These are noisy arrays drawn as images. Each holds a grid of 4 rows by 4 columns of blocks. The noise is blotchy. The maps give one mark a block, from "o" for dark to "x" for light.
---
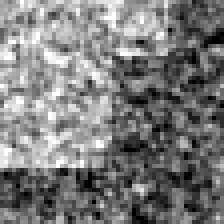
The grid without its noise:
x x x o
x x o o
x x o o
o o o o
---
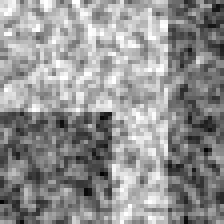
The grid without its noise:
x x x o
x x x o
o o x o
o o x o
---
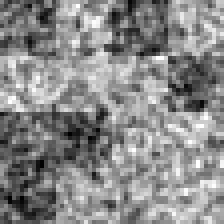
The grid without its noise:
o x o x
x x x o
o o x x
o x x x
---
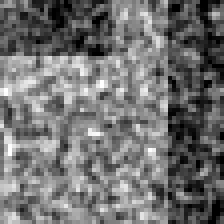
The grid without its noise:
o o x o
x x x o
x x x o
x x x o
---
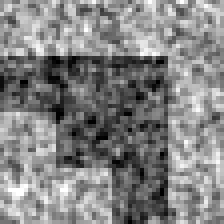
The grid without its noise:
x x x x
o o o x
x o o x
x x o x
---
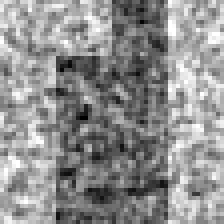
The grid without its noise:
x x o x
x o o x
x o o x
x o o x
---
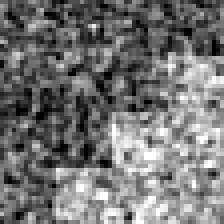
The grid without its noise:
o o o o
o o o x
o o x x
o x x x
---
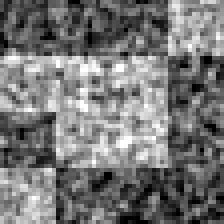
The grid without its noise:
o o o x
x x x o
o x x o
x o o o
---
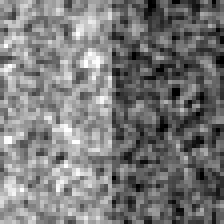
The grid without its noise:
x x o o
x x o o
x x o o
x x o o
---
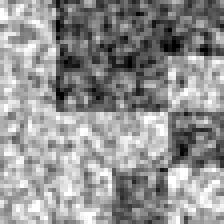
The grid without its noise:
x o o o
x o o x
x x x o
x x o x
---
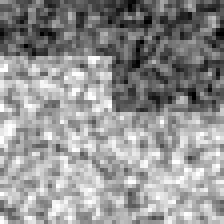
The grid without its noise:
o o o o
x x o o
x x x x
x x x x
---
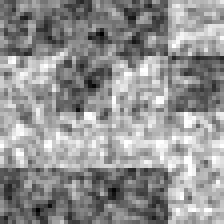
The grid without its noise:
o o o x
x o x o
x x x x
o o o x
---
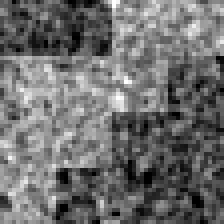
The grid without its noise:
o o x x
x x x o
x x o o
x o o o
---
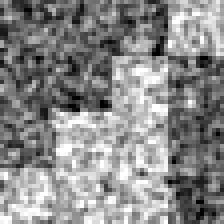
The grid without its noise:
o o o x
o o x o
o x x o
x x x o
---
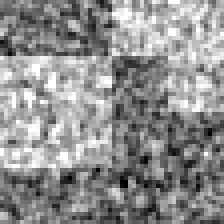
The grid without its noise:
o o x x
x x o x
x x o o
o o o o
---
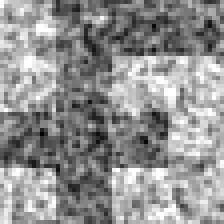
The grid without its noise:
x o o o
x o x x
o o o x
x o x x
